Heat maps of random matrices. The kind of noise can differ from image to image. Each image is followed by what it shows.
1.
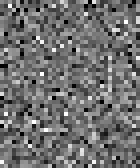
heavy tails
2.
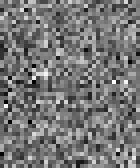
low rank plus noise
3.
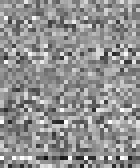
rows of uneven size
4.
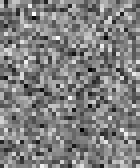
independent entries
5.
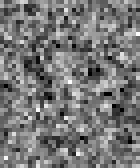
blotchy
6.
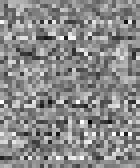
rows of uneven size
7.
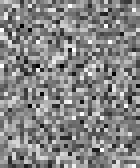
independent entries
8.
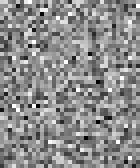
independent entries
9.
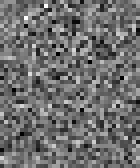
independent entries
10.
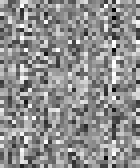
columns of uneven size
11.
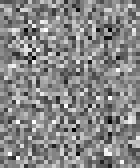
low rank plus noise
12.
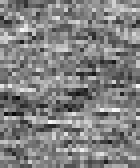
streaked along the rows
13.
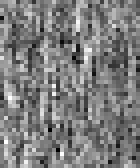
streaked along the columns
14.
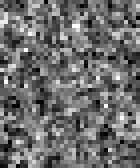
blotchy
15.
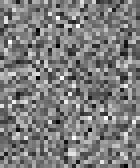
low rank plus noise
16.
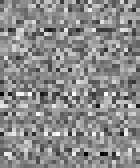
rows of uneven size
